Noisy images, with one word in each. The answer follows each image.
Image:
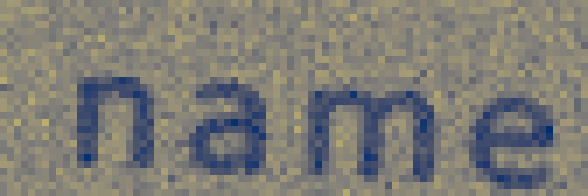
name
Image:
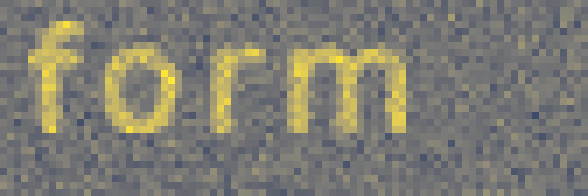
form
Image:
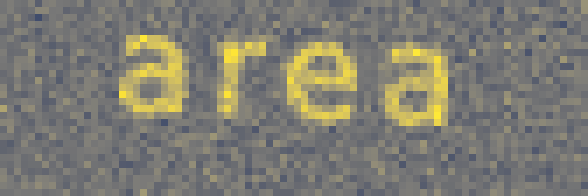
area
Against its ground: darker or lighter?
lighter
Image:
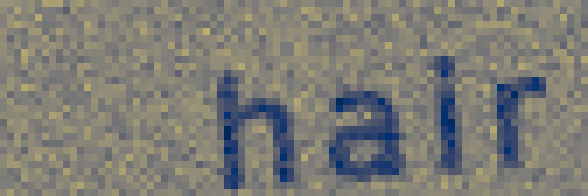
hair
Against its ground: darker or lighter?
darker
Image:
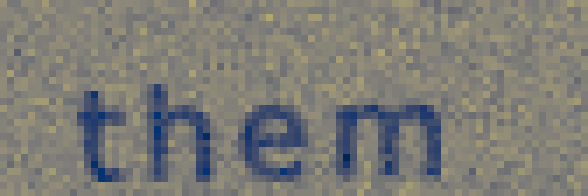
them
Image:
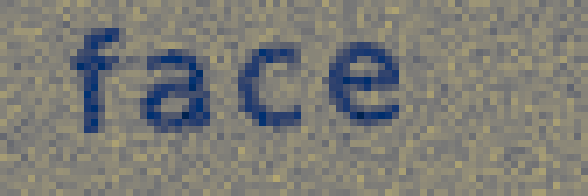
face
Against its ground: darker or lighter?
darker
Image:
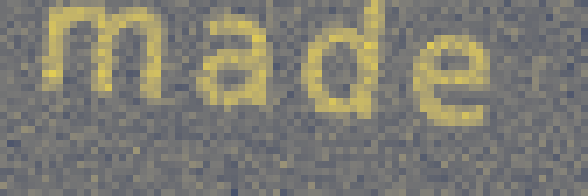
made
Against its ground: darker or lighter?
lighter
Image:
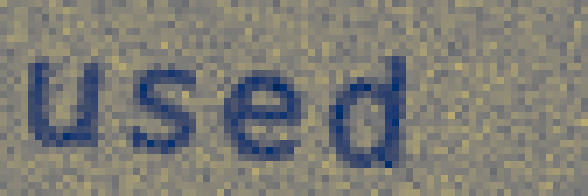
used
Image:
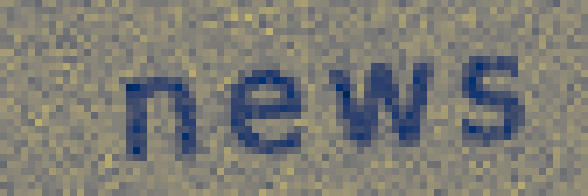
news
